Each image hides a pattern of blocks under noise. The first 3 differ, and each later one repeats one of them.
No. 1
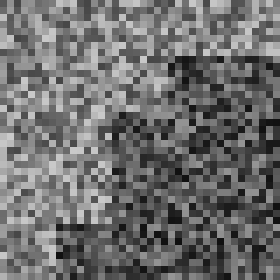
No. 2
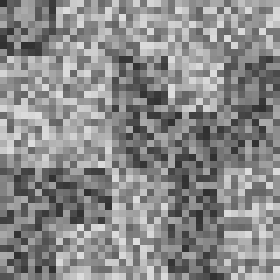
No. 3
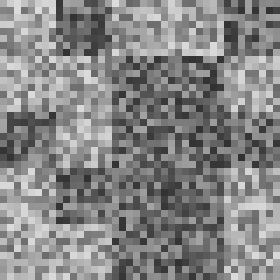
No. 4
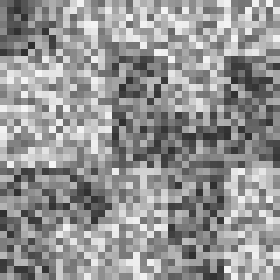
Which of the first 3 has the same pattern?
2
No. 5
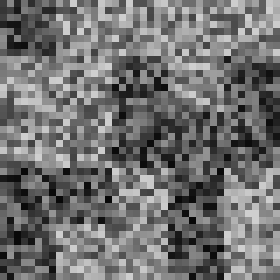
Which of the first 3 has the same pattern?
2
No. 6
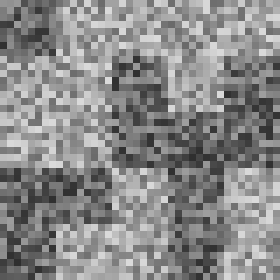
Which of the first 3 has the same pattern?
2
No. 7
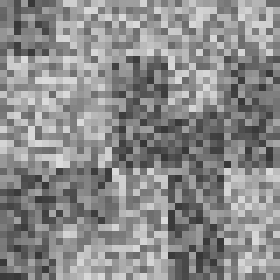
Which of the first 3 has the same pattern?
2
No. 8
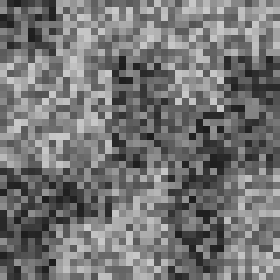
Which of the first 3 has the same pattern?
2
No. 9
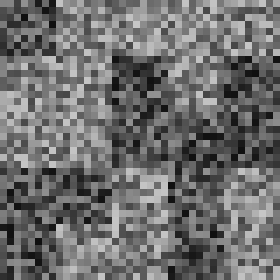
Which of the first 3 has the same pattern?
2
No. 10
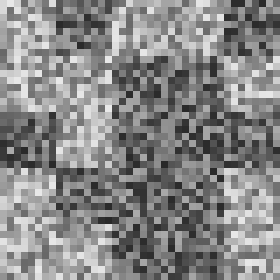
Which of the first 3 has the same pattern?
3
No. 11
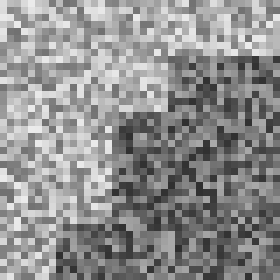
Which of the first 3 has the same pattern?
1
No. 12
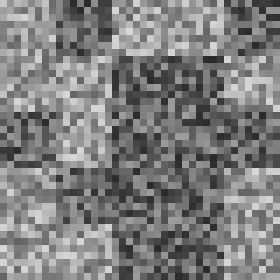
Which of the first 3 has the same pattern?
3
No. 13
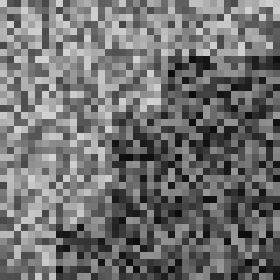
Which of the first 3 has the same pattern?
1
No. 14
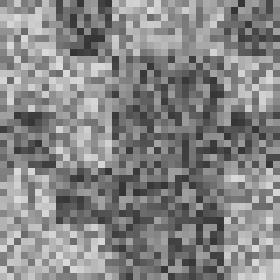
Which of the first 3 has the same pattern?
3
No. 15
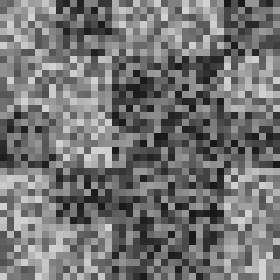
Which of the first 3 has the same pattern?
3
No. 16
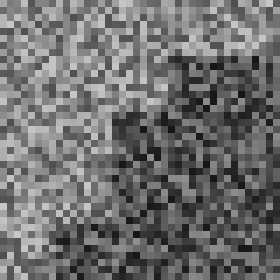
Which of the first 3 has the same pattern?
1
